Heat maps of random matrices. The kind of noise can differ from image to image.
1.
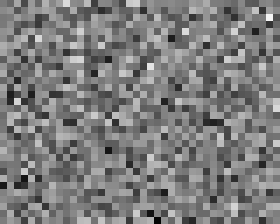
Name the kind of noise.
independent entries
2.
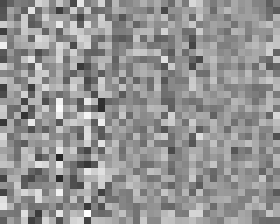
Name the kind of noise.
columns of uneven size
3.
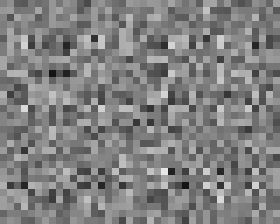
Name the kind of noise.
low rank plus noise
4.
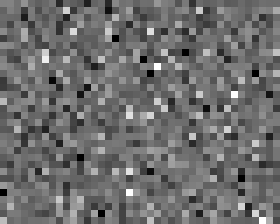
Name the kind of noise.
heavy tails
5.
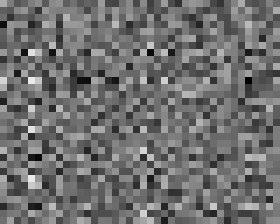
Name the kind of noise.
low rank plus noise
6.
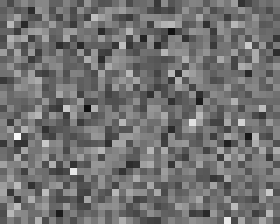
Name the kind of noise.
independent entries
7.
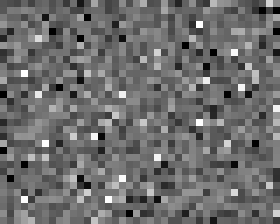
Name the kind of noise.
heavy tails
